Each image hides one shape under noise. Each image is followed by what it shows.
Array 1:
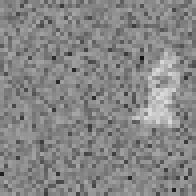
chess bishop
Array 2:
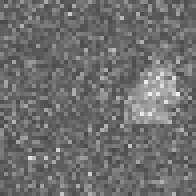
chess knight
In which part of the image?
middle right
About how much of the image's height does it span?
a third
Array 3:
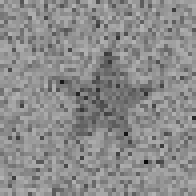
star
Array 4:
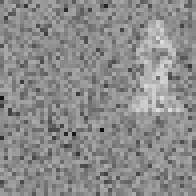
chess bishop
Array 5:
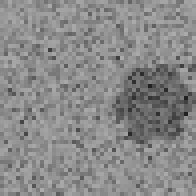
flower
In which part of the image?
middle right
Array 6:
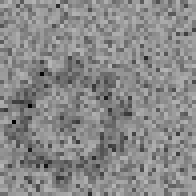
gear
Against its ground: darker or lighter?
darker
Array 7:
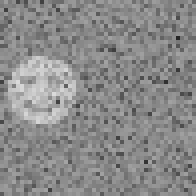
smiling face
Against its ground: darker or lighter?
lighter
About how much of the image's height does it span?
a third
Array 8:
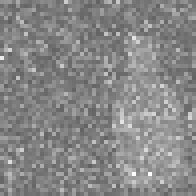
bottle
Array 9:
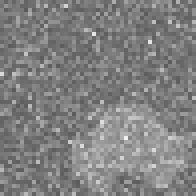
car
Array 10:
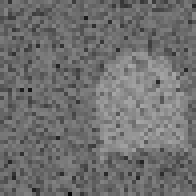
ghost
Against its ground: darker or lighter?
lighter
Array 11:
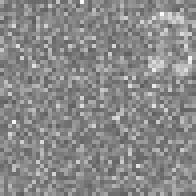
pair of musical notes
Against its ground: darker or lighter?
lighter
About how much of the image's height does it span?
a third
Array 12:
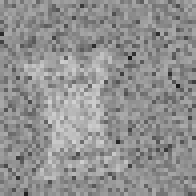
chess rook
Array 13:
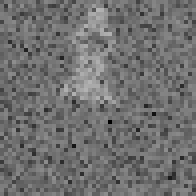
chess bishop
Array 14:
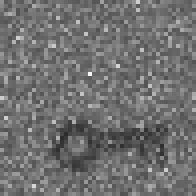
key
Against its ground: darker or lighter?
darker
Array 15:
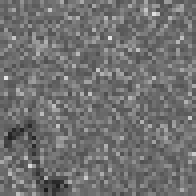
musical note
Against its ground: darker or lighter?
darker
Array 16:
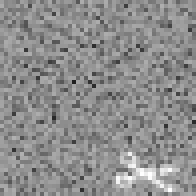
pair of scissors
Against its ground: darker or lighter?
lighter
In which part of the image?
bottom right
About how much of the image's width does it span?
a third
